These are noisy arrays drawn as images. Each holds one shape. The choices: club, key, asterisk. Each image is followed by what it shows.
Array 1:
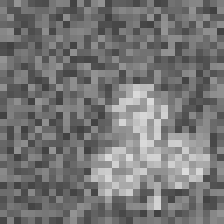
club
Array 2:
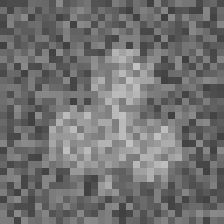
club
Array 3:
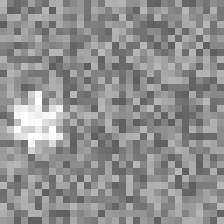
asterisk
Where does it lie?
middle left
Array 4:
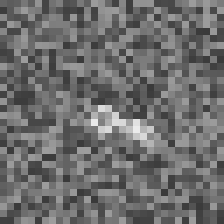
key
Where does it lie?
centre
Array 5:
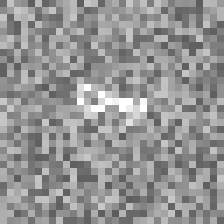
key
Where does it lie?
centre
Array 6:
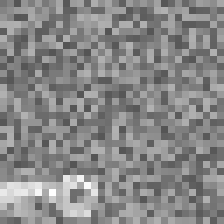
key
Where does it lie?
bottom left
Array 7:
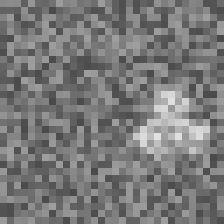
club
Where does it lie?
middle right
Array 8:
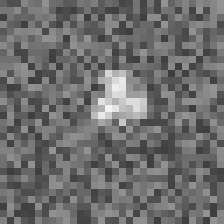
club
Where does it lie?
centre
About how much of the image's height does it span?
a quarter
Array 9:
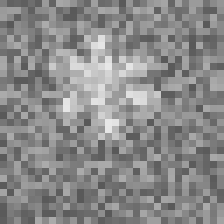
asterisk
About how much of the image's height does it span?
half
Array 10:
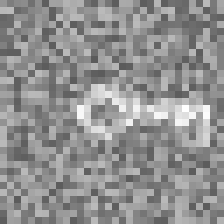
key
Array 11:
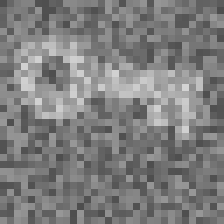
key
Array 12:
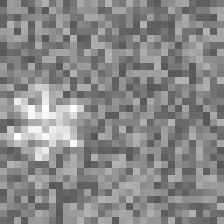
asterisk
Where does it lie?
middle left
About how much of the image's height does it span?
a third
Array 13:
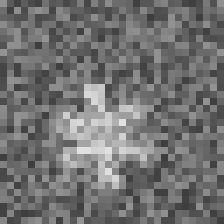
asterisk
